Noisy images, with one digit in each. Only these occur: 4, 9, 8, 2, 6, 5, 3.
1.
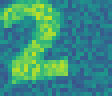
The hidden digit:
2
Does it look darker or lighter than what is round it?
lighter
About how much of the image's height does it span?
nearly all
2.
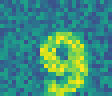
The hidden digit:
9
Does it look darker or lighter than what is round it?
lighter
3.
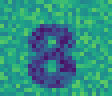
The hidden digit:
8
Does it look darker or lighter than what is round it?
darker
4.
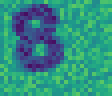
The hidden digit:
8
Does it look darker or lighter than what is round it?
darker
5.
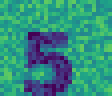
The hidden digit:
5
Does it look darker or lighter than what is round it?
darker
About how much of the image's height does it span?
two thirds
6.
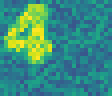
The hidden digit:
4
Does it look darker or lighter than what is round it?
lighter
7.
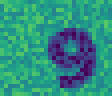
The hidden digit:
9
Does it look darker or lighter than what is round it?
darker
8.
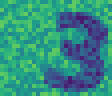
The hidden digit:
3
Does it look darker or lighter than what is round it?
darker
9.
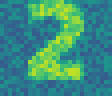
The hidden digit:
2
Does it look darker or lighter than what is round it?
lighter
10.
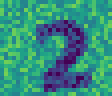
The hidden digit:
2
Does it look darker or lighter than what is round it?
darker
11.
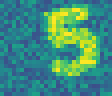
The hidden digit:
5
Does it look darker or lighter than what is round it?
lighter
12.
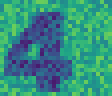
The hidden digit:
4
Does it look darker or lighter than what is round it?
darker
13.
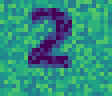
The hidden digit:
2
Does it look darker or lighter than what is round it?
darker
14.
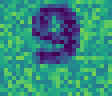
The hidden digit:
9
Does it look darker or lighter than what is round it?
darker
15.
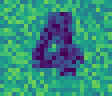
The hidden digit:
4
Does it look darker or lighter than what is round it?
darker
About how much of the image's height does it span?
two thirds
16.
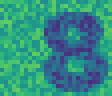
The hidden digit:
8
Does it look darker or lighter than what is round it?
darker
